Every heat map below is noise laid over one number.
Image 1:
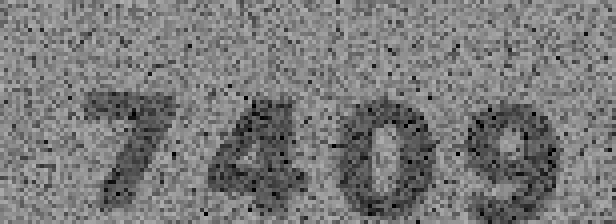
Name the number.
7409
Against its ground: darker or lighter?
darker
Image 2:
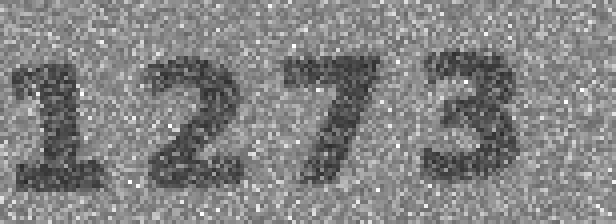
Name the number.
1273
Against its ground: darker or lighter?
darker
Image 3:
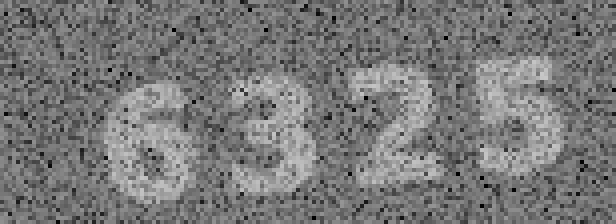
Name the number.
6325
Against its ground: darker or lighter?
lighter
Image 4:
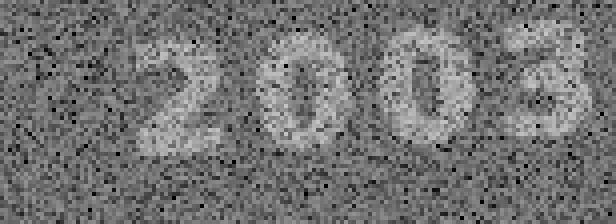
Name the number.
2003
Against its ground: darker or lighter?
lighter
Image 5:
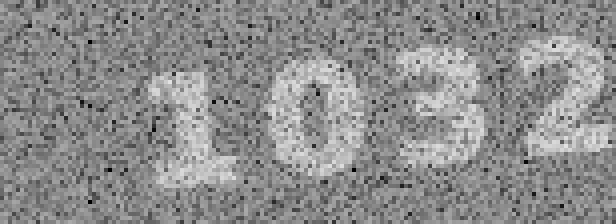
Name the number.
1032
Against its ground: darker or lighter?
lighter
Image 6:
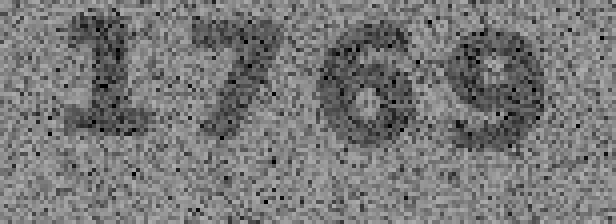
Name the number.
1769
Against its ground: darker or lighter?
darker
